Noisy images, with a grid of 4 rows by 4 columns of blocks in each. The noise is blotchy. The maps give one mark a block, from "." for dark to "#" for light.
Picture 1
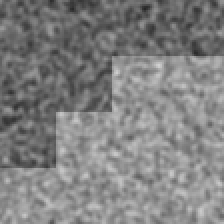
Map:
. . . .
. . # #
. # # #
# # # #
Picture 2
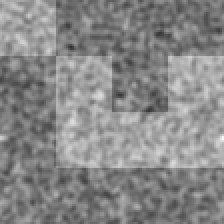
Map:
# . . .
. # . #
. # # #
. . . .
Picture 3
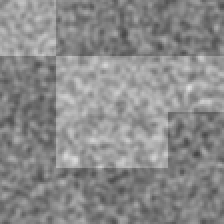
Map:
# . . .
. # # #
. # # .
. . . .
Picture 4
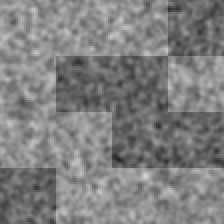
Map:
# # # .
# . . #
# # . .
. # # #
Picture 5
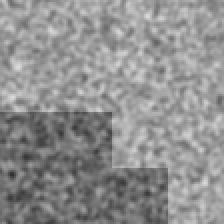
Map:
# # # #
# # # #
. . # #
. . . #
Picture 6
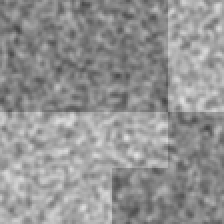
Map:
. . . #
. . . #
# # # .
# # . .
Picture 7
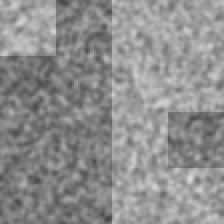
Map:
# . # #
. . # #
. . # .
. . # #
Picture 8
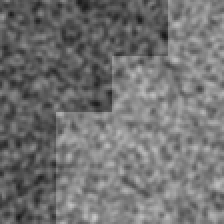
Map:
. . . #
. . # #
. # # #
. # # #
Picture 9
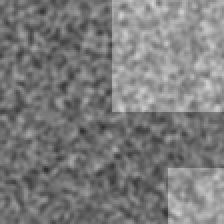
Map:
. . # #
. . # #
. . . .
. . . #
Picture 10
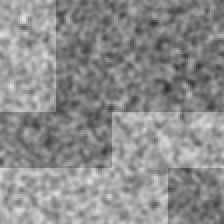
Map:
# . . .
# . . .
. . # #
# # # .
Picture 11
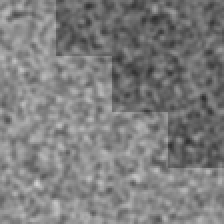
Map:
# . . .
# # . .
# # # .
# # # #
